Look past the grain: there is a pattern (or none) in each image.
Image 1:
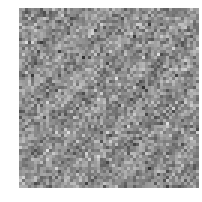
diagonal stripes
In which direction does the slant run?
bottom left to top right
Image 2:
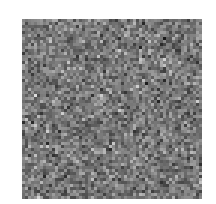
only noise
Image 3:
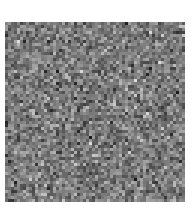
only noise
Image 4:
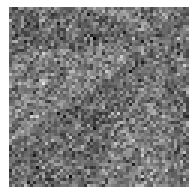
spokes from one point
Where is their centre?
top right
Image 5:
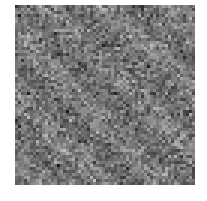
diagonal stripes
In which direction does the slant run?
top left to bottom right
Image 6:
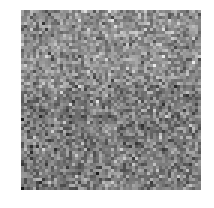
a sharp edge
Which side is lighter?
top
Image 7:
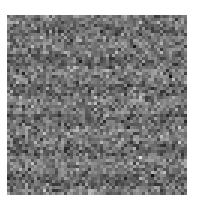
horizontal stripes
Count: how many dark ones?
6
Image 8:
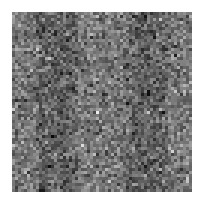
vertical stripes
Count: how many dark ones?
2
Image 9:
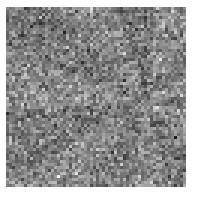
spokes from one point
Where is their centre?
middle right
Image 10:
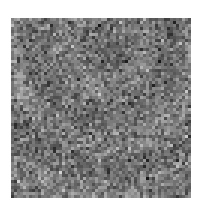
rings round one point
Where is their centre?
top middle
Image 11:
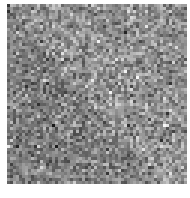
a sharp edge
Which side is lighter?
top right
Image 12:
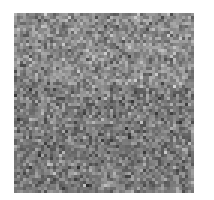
a sharp edge
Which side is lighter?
top
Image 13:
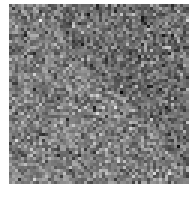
a sharp edge
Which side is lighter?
bottom left
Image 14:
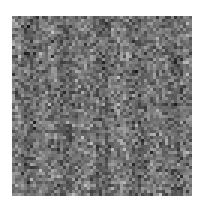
vertical stripes
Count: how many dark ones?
5
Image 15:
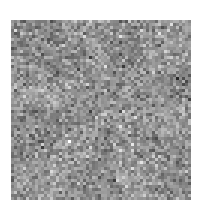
spokes from one point
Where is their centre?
centre
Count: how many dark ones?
6
